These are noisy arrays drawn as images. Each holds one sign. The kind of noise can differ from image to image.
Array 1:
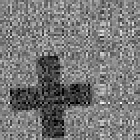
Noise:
low rank plus noise
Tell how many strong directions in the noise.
one
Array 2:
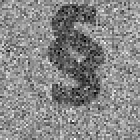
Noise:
independent entries
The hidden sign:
section sign
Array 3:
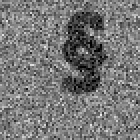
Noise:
independent entries
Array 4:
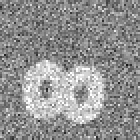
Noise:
independent entries
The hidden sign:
infinity sign
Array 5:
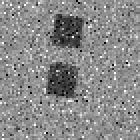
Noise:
heavy tails
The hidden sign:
colon
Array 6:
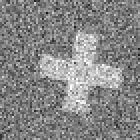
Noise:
independent entries
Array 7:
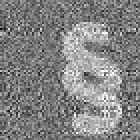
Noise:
low rank plus noise
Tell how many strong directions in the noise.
two
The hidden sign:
section sign
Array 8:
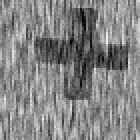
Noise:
streaked along the columns
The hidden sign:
plus sign
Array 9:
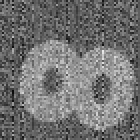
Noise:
columns of uneven size
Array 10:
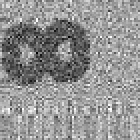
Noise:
low rank plus noise
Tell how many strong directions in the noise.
two
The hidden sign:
infinity sign
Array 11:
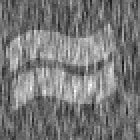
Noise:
streaked along the columns
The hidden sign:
approximately sign
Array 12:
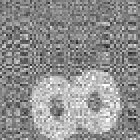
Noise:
low rank plus noise
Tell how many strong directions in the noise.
one
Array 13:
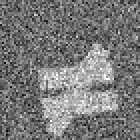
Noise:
independent entries
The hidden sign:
not-equal sign
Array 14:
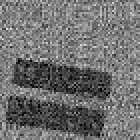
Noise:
low rank plus noise
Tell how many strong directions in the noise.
three or four
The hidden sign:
equals sign
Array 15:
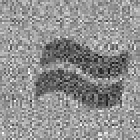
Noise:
low rank plus noise
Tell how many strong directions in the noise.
three or four
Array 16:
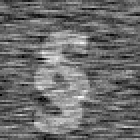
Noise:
streaked along the rows
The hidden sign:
section sign
